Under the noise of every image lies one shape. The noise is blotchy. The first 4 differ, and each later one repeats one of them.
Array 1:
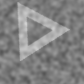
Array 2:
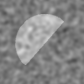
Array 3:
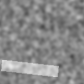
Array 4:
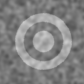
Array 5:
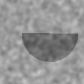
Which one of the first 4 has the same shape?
2
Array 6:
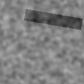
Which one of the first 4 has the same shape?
3
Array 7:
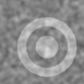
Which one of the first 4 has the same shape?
4
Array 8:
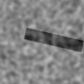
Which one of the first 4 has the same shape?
3
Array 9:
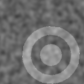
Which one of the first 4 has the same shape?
4
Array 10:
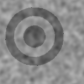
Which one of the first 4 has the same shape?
4
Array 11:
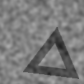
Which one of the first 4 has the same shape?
1
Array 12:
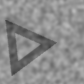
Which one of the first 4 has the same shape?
1
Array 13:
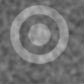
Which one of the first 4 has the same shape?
4
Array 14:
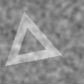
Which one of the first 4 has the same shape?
1
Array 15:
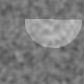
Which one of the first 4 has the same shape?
2
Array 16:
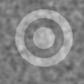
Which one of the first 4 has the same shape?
4
